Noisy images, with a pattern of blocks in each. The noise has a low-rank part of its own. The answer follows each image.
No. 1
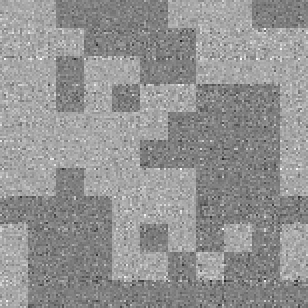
no symmetry
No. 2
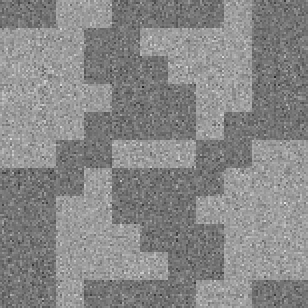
the same after a half turn
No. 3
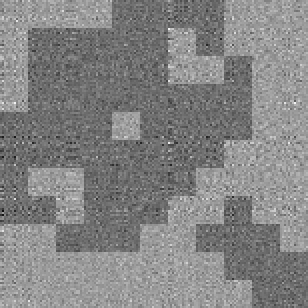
mirrored about the diagonal from the top left
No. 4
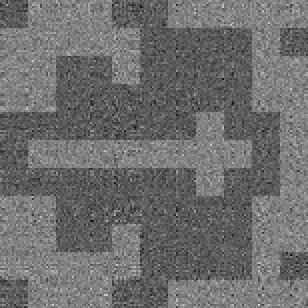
top and bottom mirror each other
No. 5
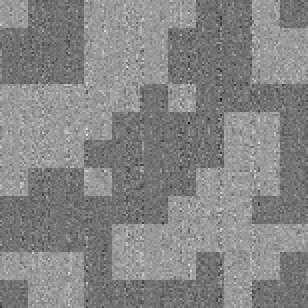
mirrored about the diagonal from the top left
